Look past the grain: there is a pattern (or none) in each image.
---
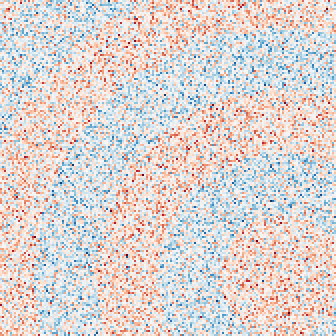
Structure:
rings round one point
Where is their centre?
bottom right
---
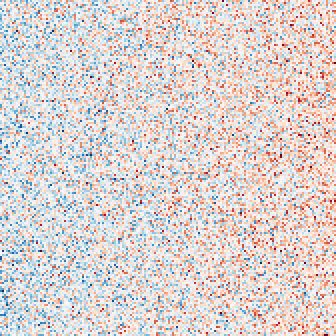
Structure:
a smooth slope
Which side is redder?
right
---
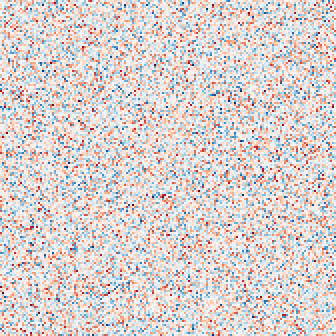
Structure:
only noise
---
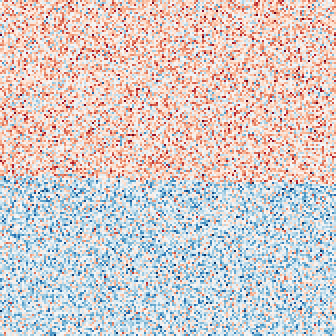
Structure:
a sharp edge
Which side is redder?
top
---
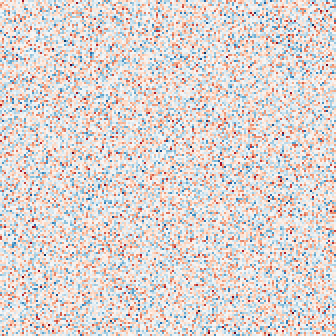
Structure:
only noise
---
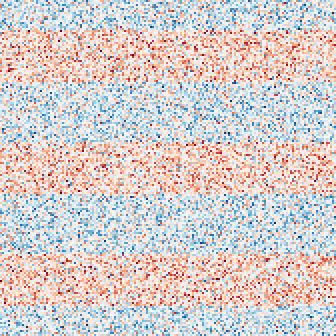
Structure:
horizontal stripes
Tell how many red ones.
3
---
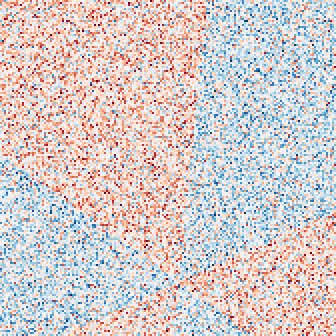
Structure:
spokes from one point
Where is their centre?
bottom middle
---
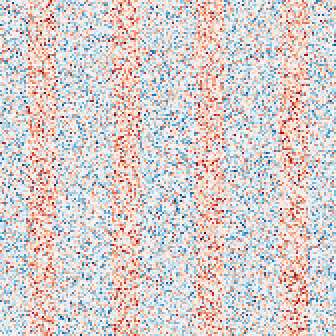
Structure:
vertical stripes
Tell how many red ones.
4
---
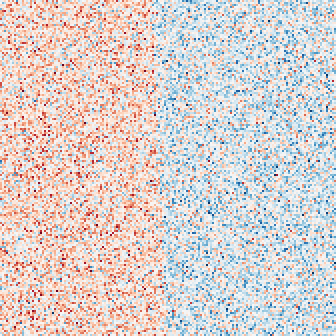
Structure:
a sharp edge
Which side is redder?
left
